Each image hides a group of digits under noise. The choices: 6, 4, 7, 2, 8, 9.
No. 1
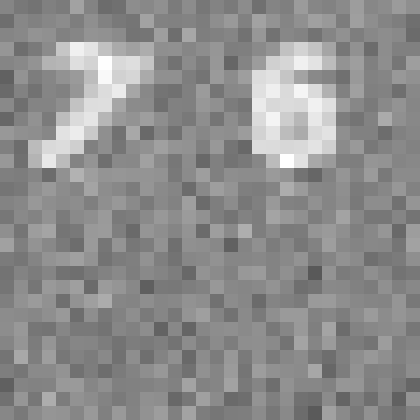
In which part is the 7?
top left
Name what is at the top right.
6
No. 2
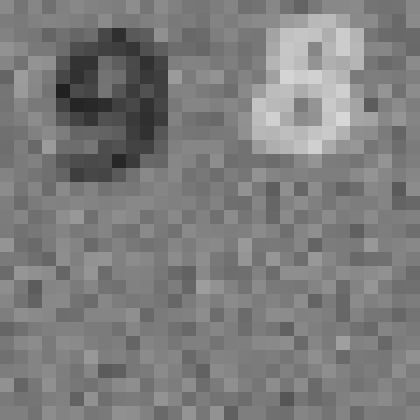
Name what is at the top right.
8
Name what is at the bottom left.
nothing
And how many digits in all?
2
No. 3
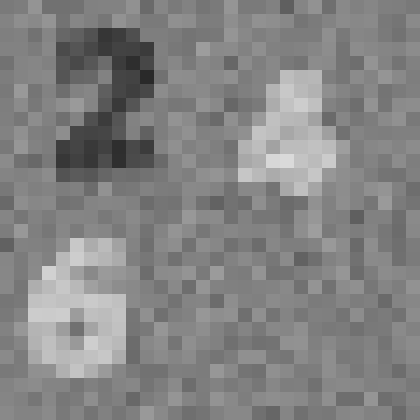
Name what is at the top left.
2
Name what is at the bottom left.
6
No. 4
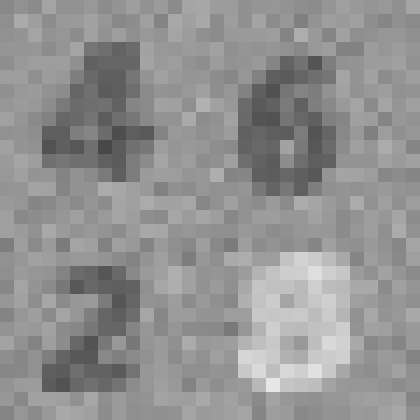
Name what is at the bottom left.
2
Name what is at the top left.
4
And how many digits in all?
4
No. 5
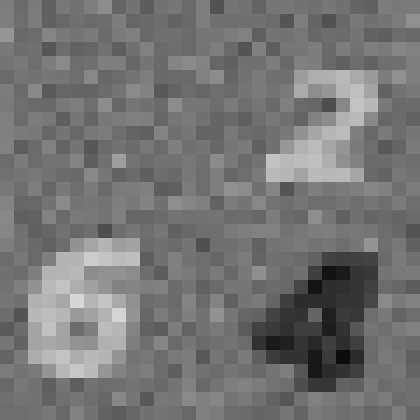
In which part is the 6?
bottom left
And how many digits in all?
3
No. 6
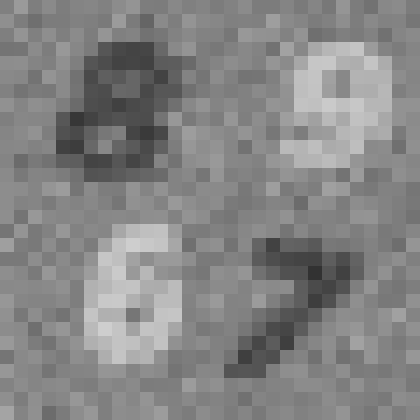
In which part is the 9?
top right
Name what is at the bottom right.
7
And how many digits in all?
4
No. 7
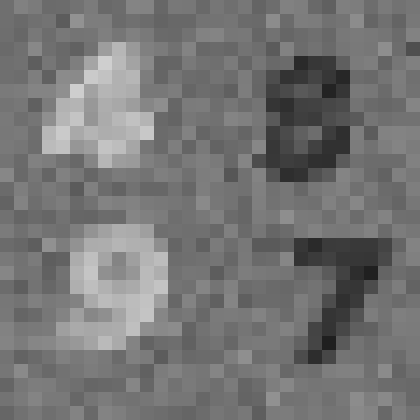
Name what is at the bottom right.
7
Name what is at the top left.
4
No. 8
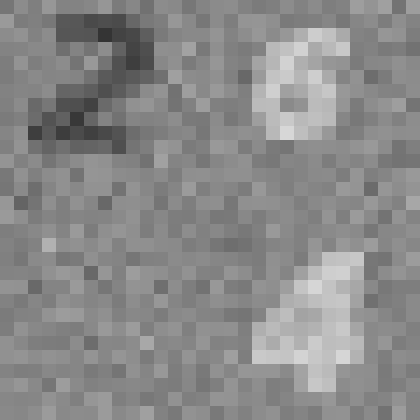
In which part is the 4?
bottom right
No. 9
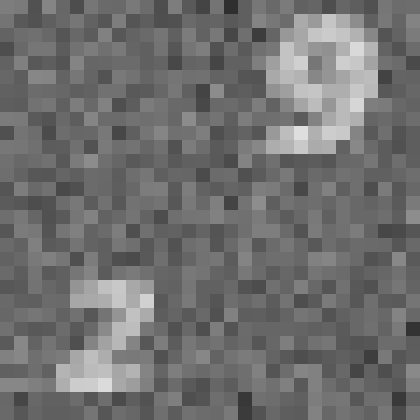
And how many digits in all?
2
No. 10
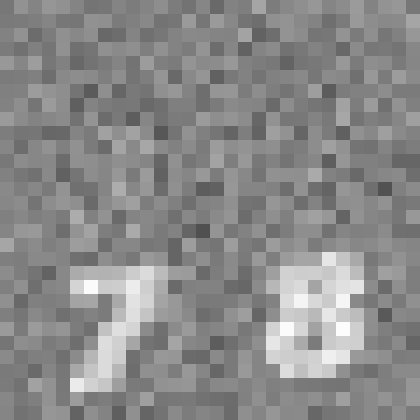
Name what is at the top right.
nothing
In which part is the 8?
bottom right
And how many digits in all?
2
